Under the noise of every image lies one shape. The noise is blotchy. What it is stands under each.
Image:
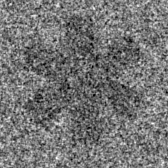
dark asterisk
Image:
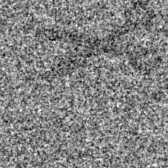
dark pair of scissors
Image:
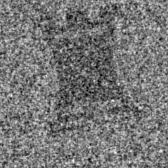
dark chess rook
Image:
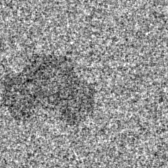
dark car
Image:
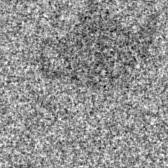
dark teapot
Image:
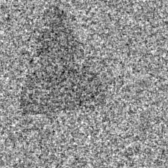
dark chess pawn
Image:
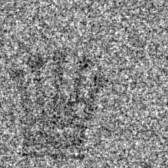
dark chess queen
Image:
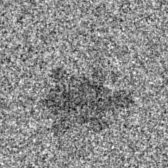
dark turtle
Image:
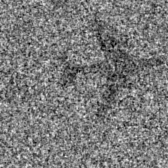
dark airplane
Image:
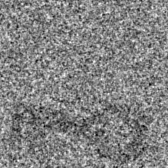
dark key
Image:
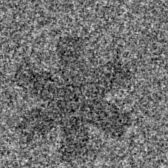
dark asterisk
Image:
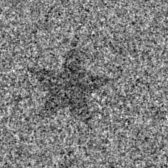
dark star
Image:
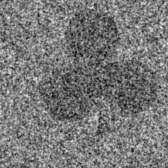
dark club
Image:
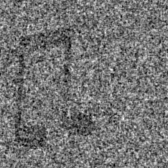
dark pair of musical notes
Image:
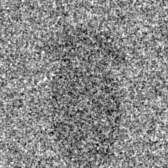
dark footprint
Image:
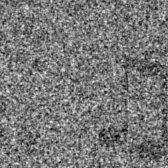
dark pair of musical notes
